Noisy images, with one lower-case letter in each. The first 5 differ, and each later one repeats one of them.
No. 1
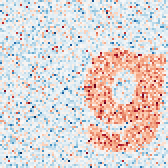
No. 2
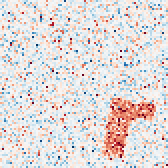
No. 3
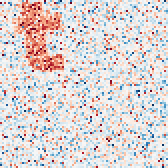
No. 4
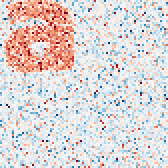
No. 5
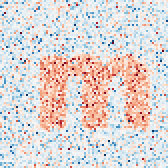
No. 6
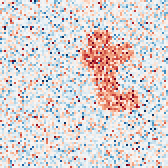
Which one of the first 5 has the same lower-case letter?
3
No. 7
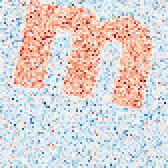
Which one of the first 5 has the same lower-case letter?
5
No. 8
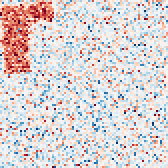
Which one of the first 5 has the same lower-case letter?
2
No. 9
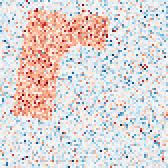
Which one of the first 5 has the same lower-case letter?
2
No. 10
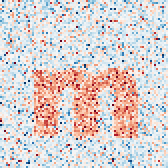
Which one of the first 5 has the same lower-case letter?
5
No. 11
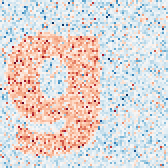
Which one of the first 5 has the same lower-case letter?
1
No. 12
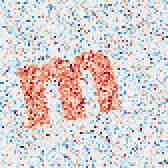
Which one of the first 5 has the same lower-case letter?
5
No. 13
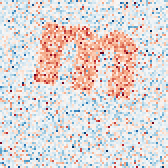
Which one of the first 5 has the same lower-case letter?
5
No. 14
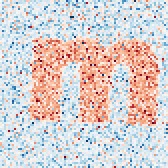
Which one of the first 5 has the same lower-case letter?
5
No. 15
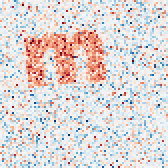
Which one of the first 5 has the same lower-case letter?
5
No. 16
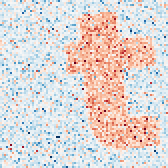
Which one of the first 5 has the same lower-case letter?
3
